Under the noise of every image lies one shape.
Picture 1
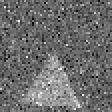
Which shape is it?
triangle
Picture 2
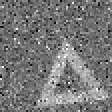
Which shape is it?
triangle frame
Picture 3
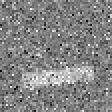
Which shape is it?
bar
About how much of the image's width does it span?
two thirds
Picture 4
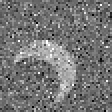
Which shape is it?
crescent
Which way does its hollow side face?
down and left
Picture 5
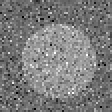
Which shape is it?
disc
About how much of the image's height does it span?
two thirds
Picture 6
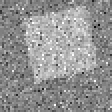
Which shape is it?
square
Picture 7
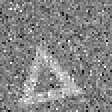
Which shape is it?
triangle frame
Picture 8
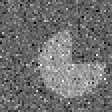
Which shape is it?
disc with a wedge cut out
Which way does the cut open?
up and right
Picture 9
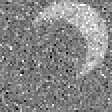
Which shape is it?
crescent
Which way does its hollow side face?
down and left
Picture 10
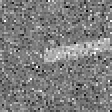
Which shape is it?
bar
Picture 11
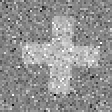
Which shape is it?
cross
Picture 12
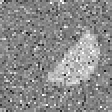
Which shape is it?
half disc
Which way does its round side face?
down and right
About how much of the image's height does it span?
half
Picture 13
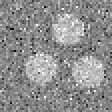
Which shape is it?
three dots
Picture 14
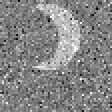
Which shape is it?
crescent
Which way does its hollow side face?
left
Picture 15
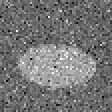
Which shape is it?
ellipse
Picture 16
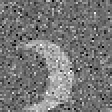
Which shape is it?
crescent
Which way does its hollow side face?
left
